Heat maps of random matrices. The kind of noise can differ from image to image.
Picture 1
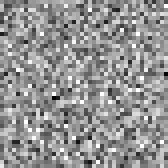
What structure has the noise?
independent entries
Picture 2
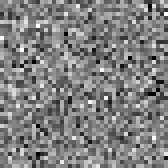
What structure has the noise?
independent entries
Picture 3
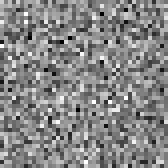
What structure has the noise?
independent entries
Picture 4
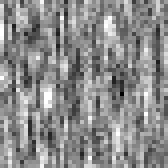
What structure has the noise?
streaked along the columns
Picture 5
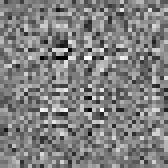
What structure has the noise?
low rank plus noise
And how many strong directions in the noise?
one
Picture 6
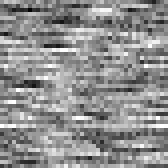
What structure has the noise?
streaked along the rows
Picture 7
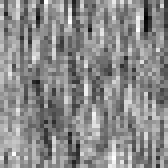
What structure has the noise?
streaked along the columns
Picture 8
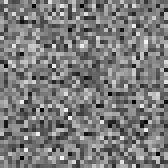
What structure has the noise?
low rank plus noise
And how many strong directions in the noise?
five to eight
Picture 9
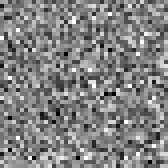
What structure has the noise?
low rank plus noise
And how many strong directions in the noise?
five to eight
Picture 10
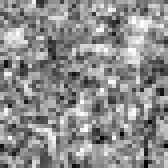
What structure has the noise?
blotchy
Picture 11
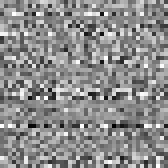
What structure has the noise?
rows of uneven size
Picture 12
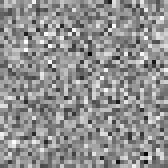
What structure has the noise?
independent entries
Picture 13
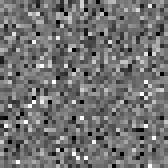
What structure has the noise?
heavy tails
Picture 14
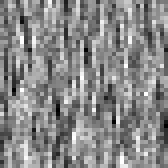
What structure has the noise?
streaked along the columns
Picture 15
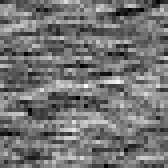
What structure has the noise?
streaked along the rows
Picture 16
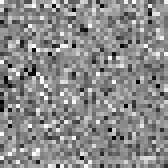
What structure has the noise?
heavy tails
